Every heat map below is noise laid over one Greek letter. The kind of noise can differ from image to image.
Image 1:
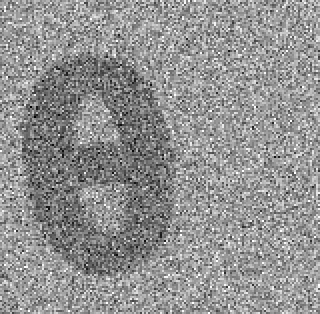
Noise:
independent entries
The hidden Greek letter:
theta
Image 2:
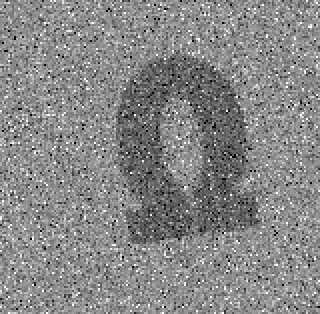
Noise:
heavy tails
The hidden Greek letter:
omega
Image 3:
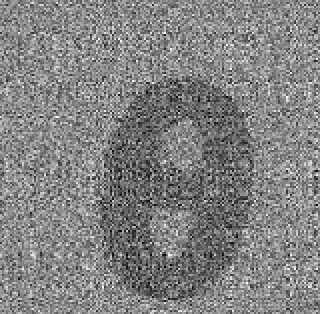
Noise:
low rank plus noise
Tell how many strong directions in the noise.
three or four
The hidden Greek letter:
theta
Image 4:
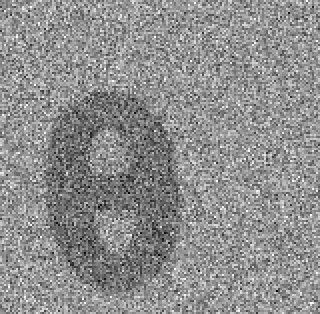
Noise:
independent entries
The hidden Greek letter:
theta
